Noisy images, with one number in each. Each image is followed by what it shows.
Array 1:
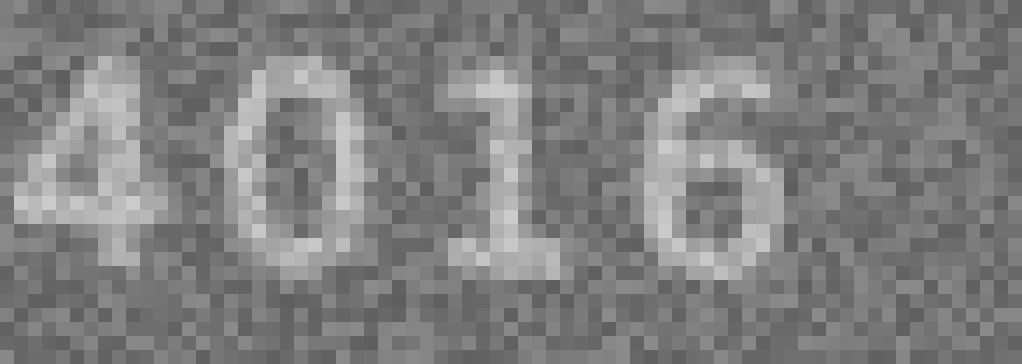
4016
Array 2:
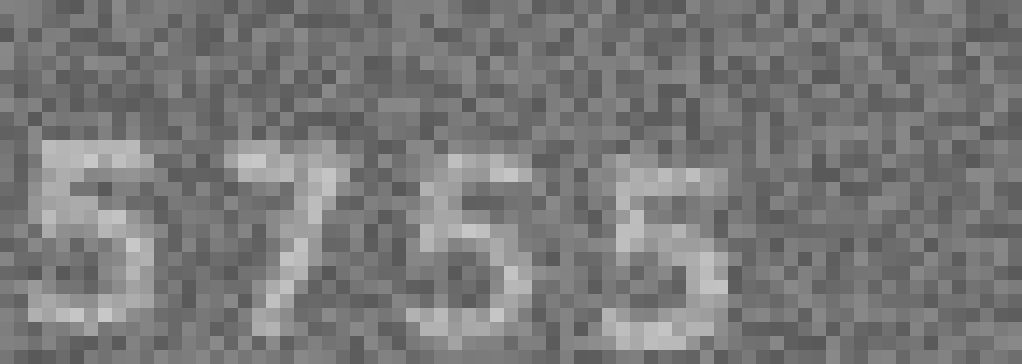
5755
